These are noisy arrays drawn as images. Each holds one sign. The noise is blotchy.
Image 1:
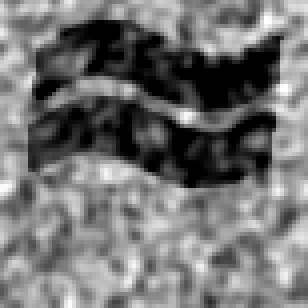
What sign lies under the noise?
approximately sign
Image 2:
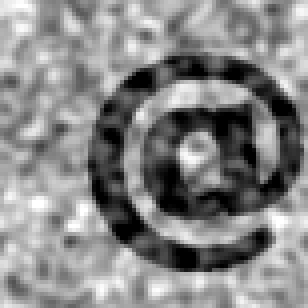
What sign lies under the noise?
at sign
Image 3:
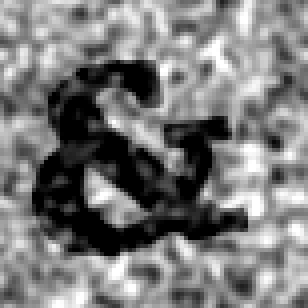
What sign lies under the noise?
ampersand
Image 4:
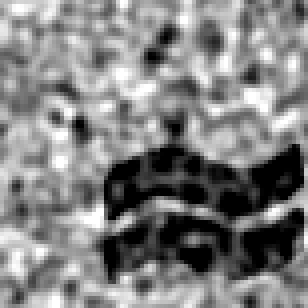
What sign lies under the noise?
approximately sign
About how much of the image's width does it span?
two thirds
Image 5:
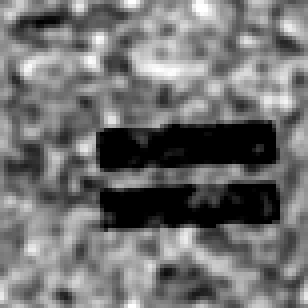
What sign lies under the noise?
equals sign
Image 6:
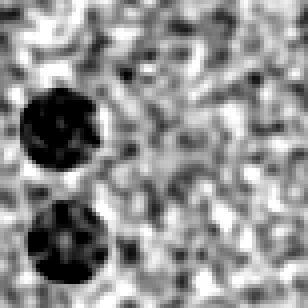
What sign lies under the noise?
colon
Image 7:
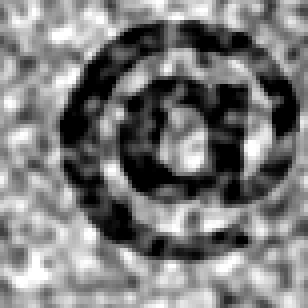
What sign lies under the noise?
at sign
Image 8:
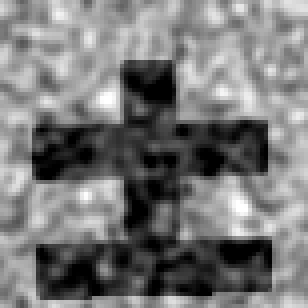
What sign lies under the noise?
plus-minus sign
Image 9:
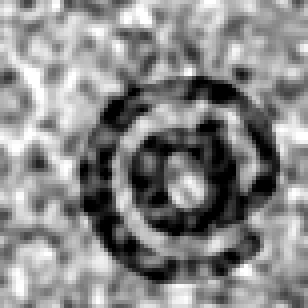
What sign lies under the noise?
at sign
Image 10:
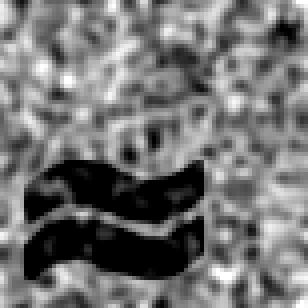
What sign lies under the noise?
approximately sign
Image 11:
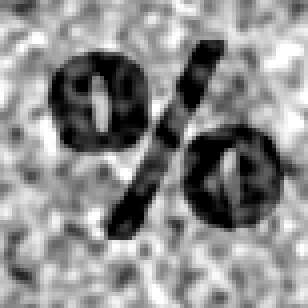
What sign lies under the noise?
percent sign
